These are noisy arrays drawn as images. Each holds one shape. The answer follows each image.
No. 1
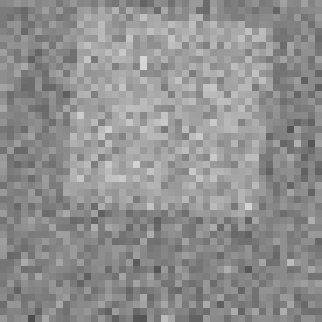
square
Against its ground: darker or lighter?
lighter
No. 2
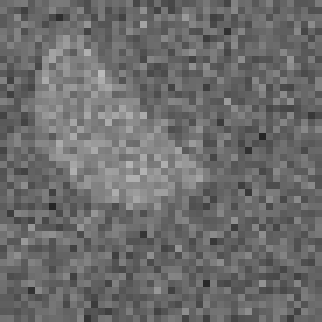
half disc
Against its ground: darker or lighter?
lighter
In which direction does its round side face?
down and left
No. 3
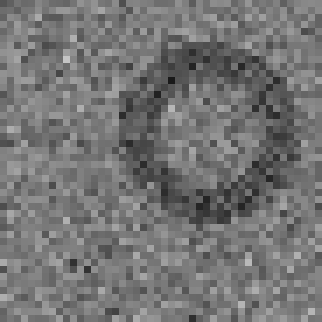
ring
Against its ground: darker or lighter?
darker
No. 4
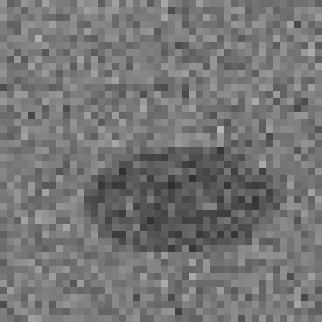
ellipse
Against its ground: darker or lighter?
darker
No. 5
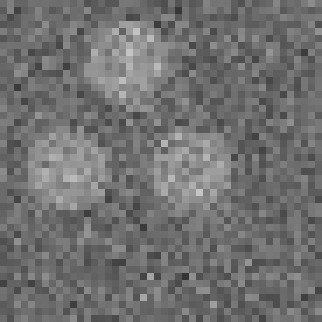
three dots
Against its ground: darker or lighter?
lighter
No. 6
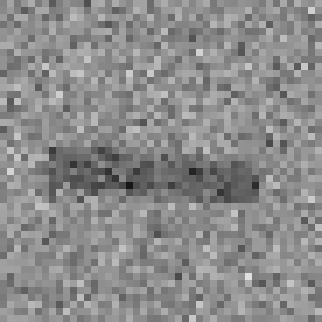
bar
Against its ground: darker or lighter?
darker
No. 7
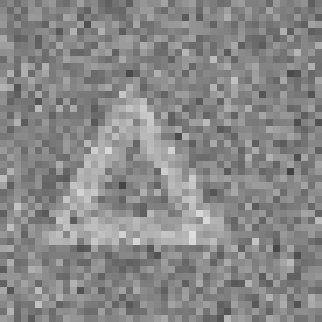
triangle frame
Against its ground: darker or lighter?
lighter
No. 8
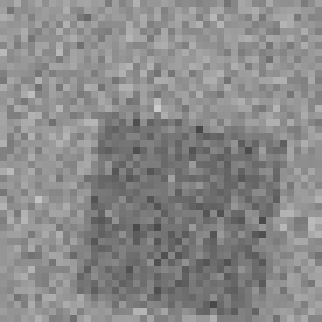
square
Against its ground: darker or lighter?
darker
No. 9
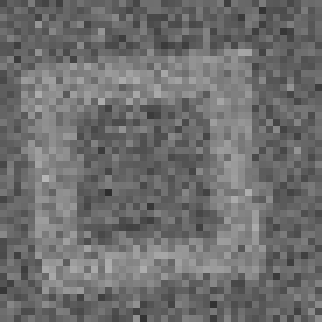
square frame
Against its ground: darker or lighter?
lighter
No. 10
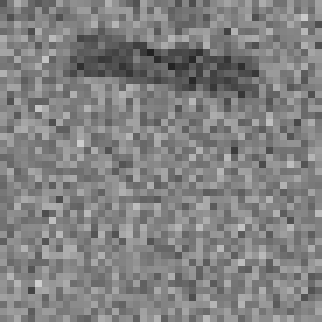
bar
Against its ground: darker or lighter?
darker
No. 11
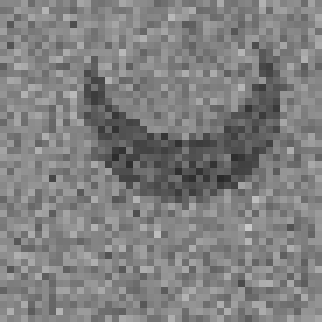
crescent
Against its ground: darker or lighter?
darker
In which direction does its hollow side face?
up
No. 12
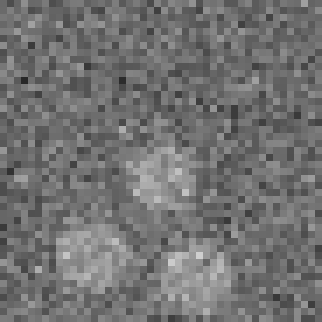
three dots
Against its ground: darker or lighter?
lighter
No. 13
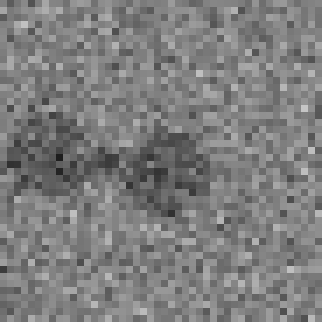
dumbbell
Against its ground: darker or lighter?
darker
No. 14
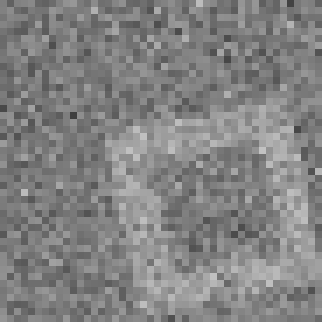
square frame
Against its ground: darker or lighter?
lighter
